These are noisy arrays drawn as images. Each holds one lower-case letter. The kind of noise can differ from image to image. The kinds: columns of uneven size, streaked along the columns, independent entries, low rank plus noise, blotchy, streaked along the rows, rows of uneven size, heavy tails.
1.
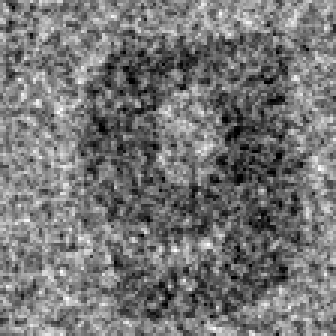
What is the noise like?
blotchy
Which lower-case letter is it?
g
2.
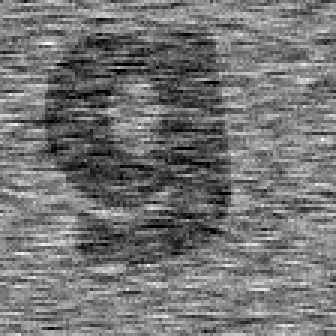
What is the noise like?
streaked along the rows
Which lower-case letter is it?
g
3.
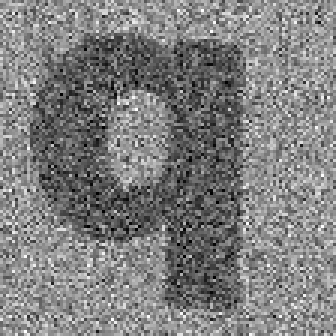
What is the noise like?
low rank plus noise
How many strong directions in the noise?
five to eight
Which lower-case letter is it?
q
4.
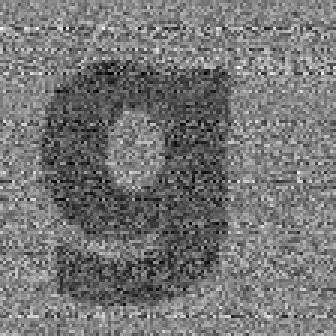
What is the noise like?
rows of uneven size
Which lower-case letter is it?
g
